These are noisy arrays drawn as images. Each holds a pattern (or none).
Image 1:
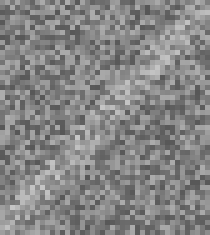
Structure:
a diagonal band
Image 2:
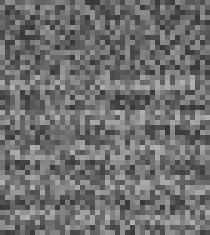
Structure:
bands of rows
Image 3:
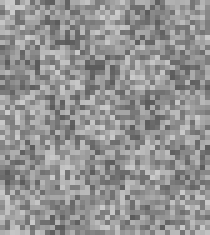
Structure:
a checkerboard
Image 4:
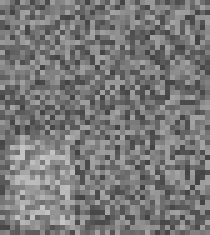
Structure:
one block
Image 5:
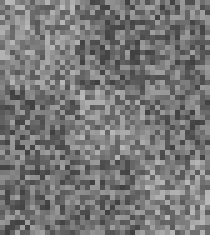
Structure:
blocks along the diagonal
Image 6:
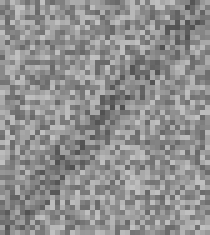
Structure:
a diagonal band
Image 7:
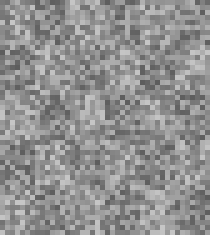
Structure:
a checkerboard
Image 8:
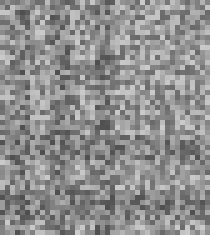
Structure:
bands of rows crossing bands of columns
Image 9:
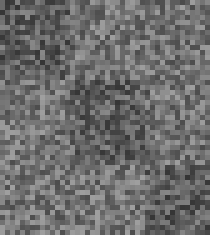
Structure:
blocks along the diagonal
